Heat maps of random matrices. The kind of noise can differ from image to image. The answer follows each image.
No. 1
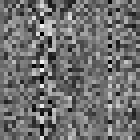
columns of uneven size
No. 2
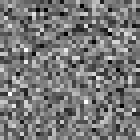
independent entries
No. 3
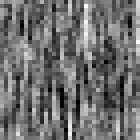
streaked along the columns
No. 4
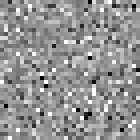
heavy tails
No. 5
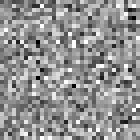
independent entries
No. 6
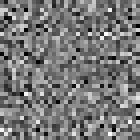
low rank plus noise
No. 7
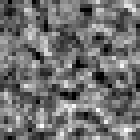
blotchy
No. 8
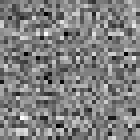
low rank plus noise
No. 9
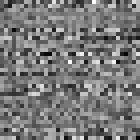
rows of uneven size
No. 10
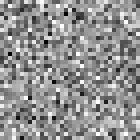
independent entries
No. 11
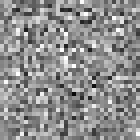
low rank plus noise
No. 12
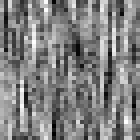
streaked along the columns
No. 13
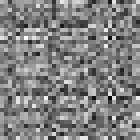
low rank plus noise
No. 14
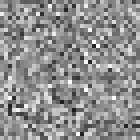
independent entries
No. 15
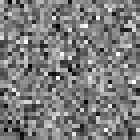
independent entries
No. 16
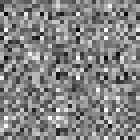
low rank plus noise
